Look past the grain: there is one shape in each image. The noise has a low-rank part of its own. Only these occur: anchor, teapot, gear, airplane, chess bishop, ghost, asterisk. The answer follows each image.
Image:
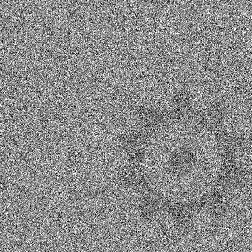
gear
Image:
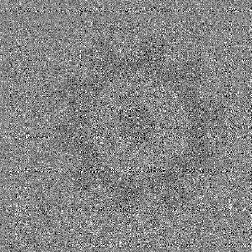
gear
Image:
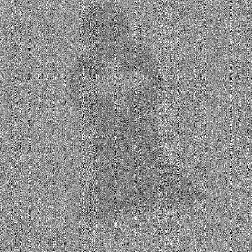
chess bishop
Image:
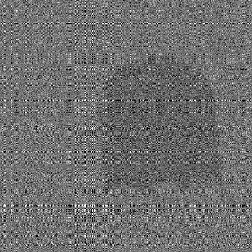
ghost
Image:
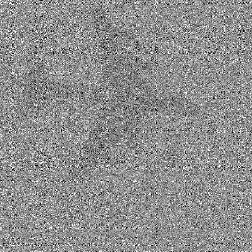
airplane
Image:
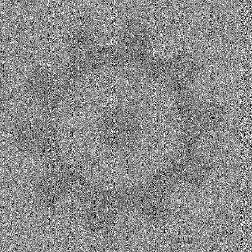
gear
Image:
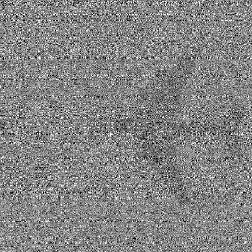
airplane
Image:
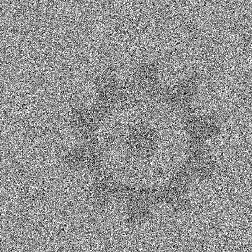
gear
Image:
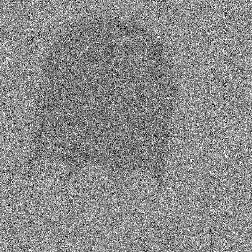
ghost
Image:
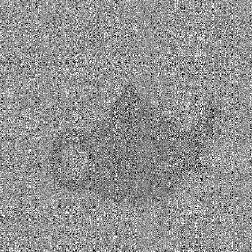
teapot
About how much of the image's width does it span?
two thirds
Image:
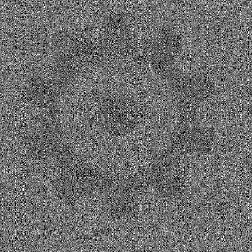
gear
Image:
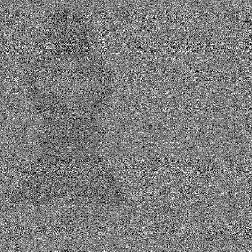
chess bishop
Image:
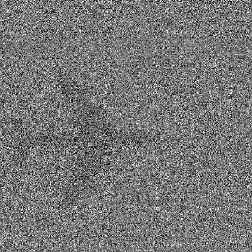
airplane
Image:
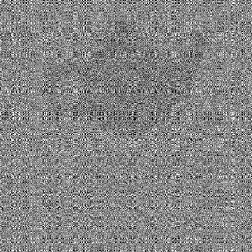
teapot
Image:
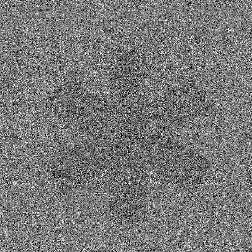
asterisk
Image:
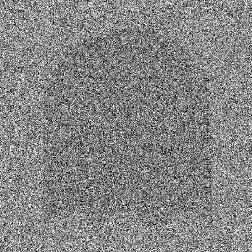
ghost
